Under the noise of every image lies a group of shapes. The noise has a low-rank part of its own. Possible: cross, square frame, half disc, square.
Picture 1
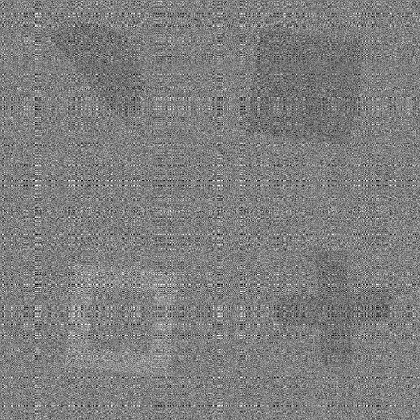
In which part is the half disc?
top left
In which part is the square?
top right
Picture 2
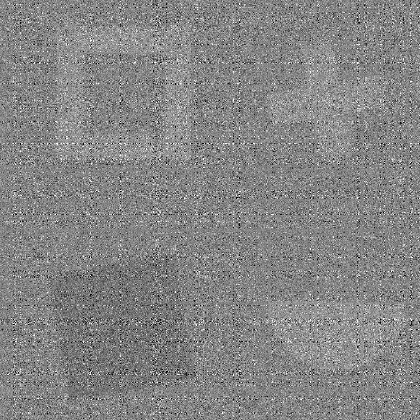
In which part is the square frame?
top left
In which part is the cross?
top right
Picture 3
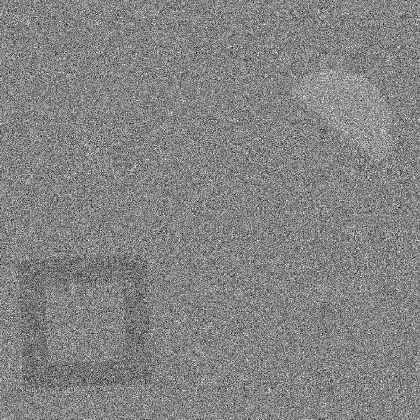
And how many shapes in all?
2
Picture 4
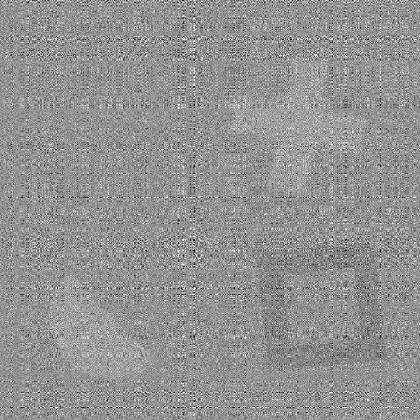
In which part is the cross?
top right
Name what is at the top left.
nothing
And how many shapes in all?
3
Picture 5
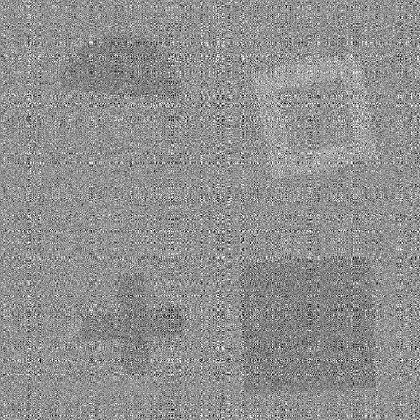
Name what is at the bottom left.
cross
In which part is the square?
bottom right
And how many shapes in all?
4
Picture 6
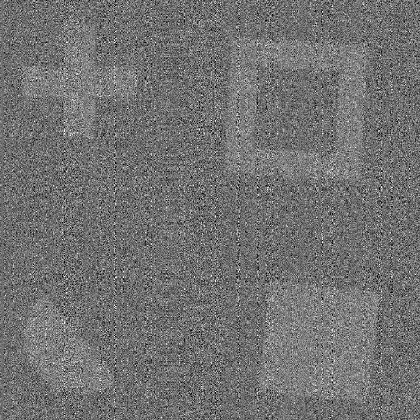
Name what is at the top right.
square frame
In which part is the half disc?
bottom left
